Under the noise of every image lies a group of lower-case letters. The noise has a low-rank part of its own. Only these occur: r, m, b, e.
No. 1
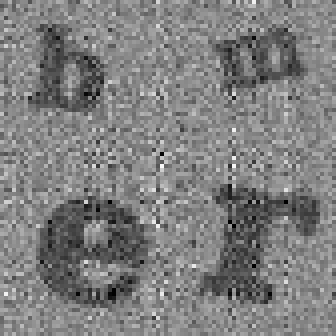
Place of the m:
top right
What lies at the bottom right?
r
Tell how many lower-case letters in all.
4
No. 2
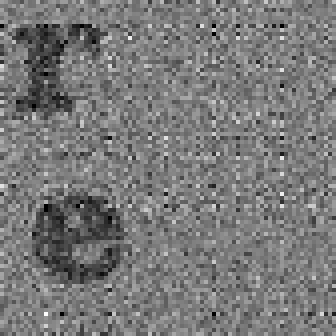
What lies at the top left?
r
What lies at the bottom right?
nothing
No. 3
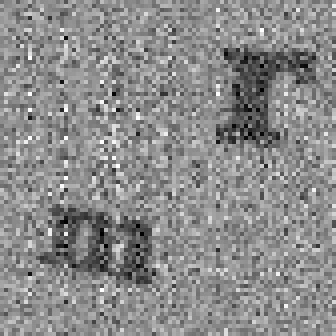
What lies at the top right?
r
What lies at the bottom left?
m
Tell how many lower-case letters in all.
2
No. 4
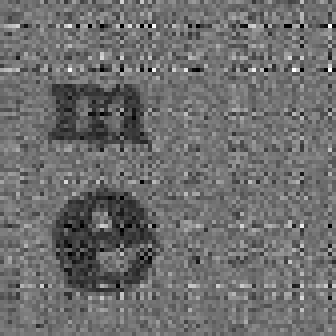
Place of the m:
top left
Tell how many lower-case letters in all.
2
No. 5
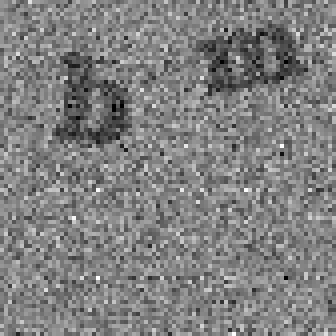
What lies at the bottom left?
nothing
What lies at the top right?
m
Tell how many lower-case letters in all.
2
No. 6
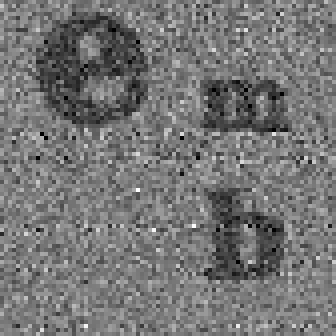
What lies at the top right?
m
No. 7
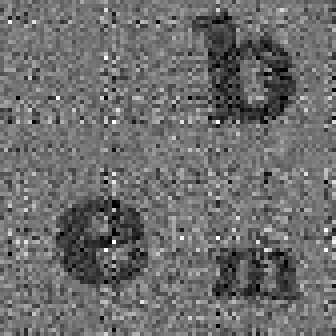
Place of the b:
top right
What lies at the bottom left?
e
